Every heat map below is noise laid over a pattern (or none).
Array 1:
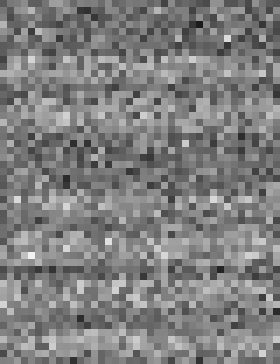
bands of rows
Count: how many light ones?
6
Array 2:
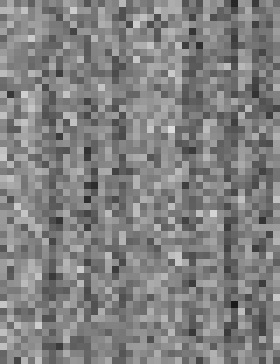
bands of columns
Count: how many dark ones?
6
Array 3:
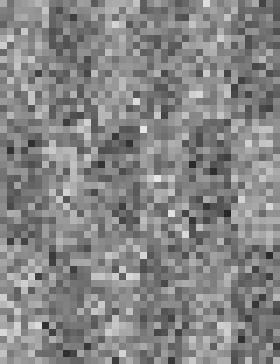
a checkerboard
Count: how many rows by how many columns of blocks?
3 by 6
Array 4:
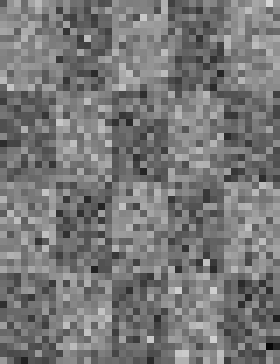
a checkerboard
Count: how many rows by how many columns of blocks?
4 by 5
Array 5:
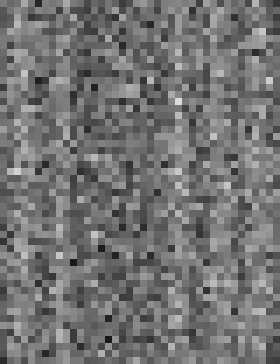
bands of columns
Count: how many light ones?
5
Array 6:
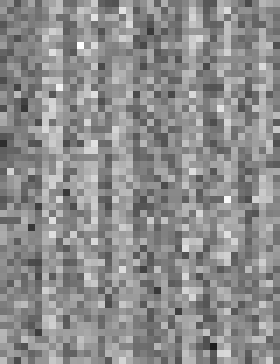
bands of columns
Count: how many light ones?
6
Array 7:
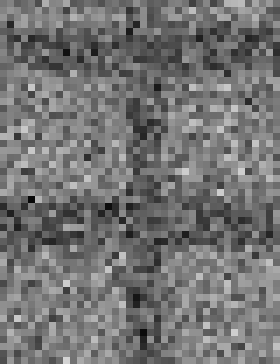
bands of rows crossing bands of columns
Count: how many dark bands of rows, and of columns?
2 and 1
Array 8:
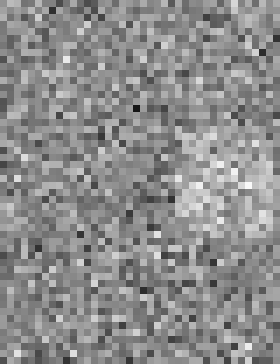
one block
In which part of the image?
middle right
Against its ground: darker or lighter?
lighter
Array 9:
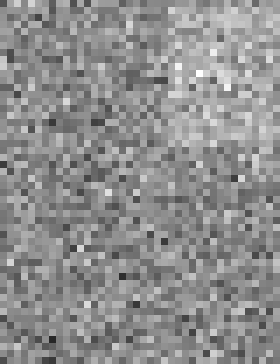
one block
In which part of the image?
top right
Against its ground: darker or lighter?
lighter
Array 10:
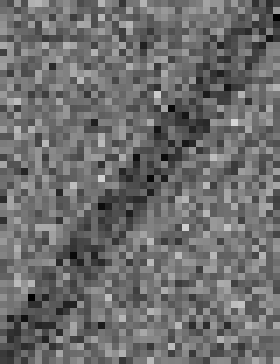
a diagonal band
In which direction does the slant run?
bottom left to top right
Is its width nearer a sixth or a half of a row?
a sixth
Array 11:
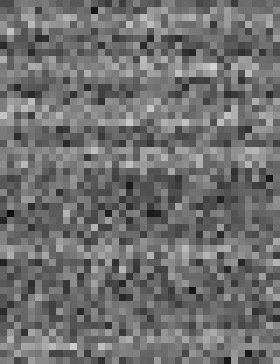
bands of rows
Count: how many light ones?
6
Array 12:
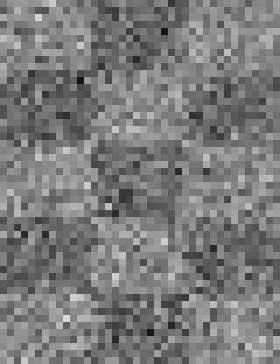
a checkerboard
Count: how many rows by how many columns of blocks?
5 by 3
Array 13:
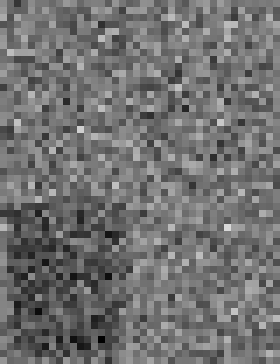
one block
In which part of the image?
bottom left
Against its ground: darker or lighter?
darker
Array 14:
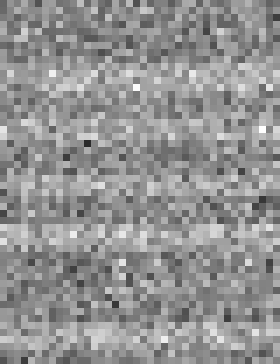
bands of rows
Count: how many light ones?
5
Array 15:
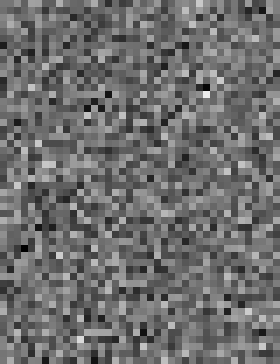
only noise
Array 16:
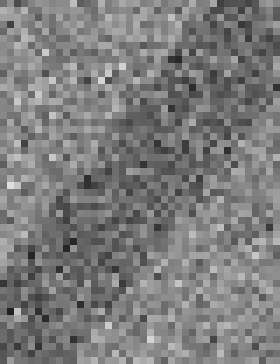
a diagonal band
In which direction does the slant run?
bottom left to top right
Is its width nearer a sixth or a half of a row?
a half
